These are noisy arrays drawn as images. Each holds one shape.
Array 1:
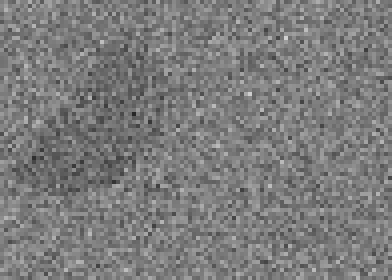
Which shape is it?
half disc
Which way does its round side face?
down and right
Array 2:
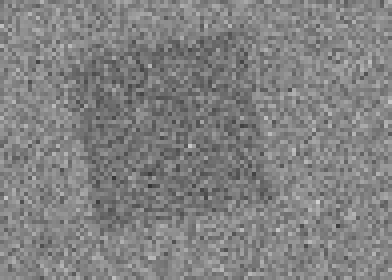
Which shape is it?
square
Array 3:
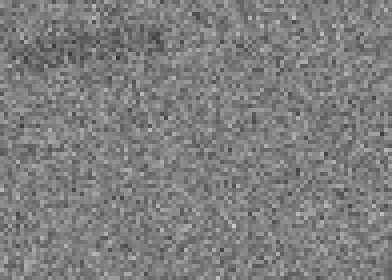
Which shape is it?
bar
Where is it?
top left
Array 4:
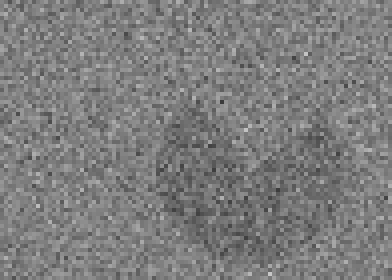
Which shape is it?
disc with a wedge cut out
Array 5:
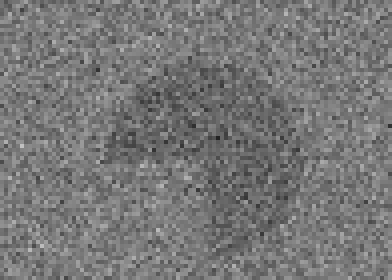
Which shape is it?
disc with a wedge cut out
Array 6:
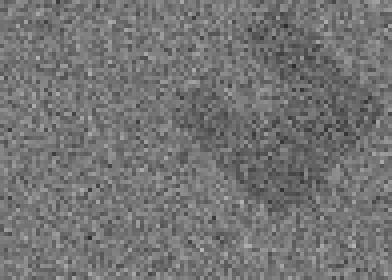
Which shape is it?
square with a notch
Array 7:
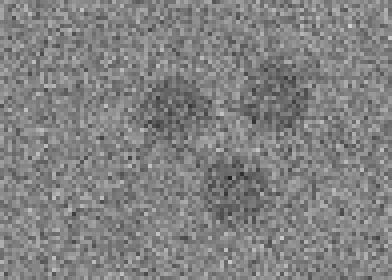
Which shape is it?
three dots
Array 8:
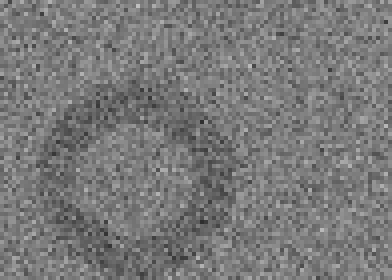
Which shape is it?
ring
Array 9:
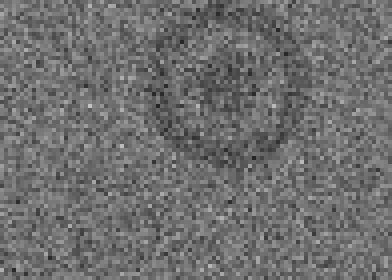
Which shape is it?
bullseye
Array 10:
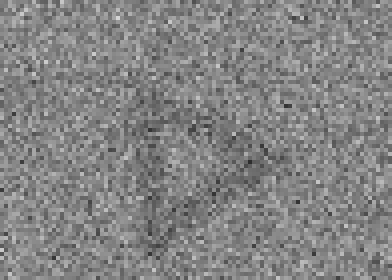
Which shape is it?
triangle frame
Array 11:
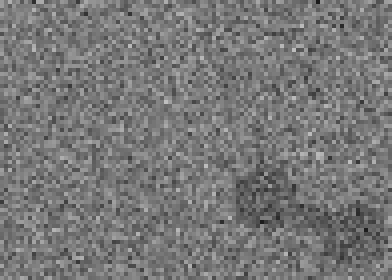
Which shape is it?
dumbbell
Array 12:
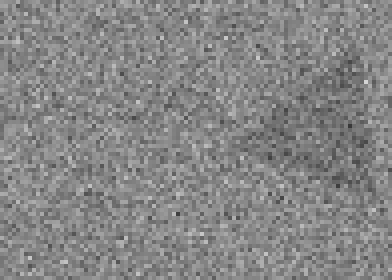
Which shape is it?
triangle
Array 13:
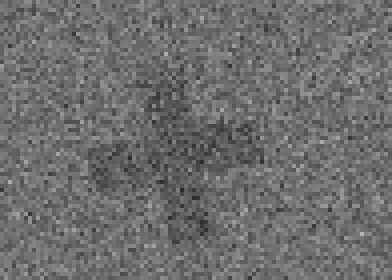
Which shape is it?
cross
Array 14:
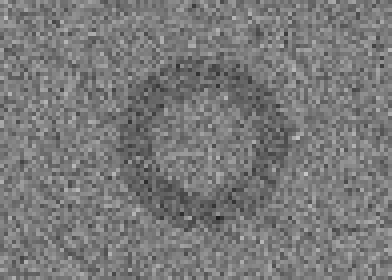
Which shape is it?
ring
